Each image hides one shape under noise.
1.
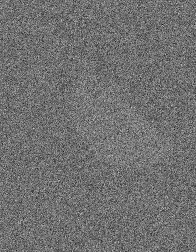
half disc
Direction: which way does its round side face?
down and left
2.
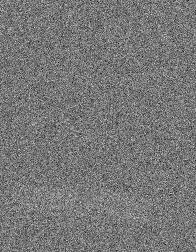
bar
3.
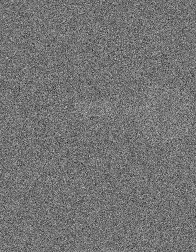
lollipop
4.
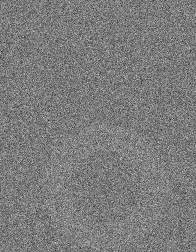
ring
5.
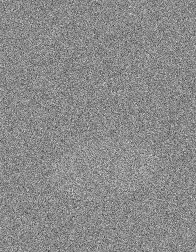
ellipse
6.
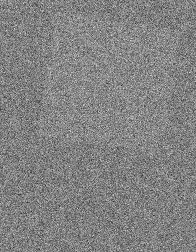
square
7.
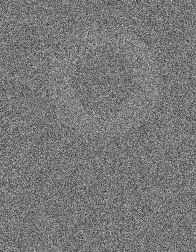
ring
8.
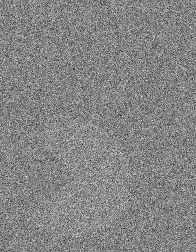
disc with a wedge cut out
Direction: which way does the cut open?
left
